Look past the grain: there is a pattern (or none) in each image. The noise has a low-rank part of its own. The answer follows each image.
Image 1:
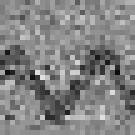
a wavy band
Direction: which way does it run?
left to right
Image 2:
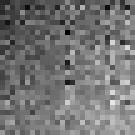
a smooth slope
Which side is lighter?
bottom right
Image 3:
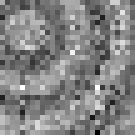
rings round one point
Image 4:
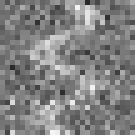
a wavy band
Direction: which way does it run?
top to bottom
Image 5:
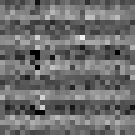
horizontal stripes
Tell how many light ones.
5
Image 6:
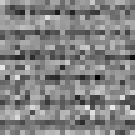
horizontal stripes
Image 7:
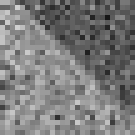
a sharp edge
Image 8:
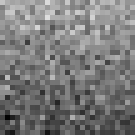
a smooth slope
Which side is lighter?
top
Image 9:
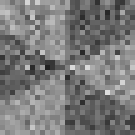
spokes from one point
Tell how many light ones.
3
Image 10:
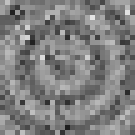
rings round one point
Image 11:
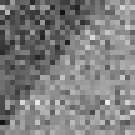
a sharp edge
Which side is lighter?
bottom right
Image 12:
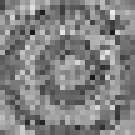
rings round one point
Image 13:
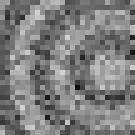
rings round one point
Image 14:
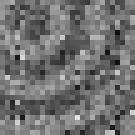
rings round one point
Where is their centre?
top left
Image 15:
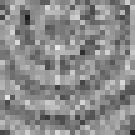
rings round one point
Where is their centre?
top middle
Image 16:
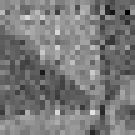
spokes from one point
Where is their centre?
bottom right
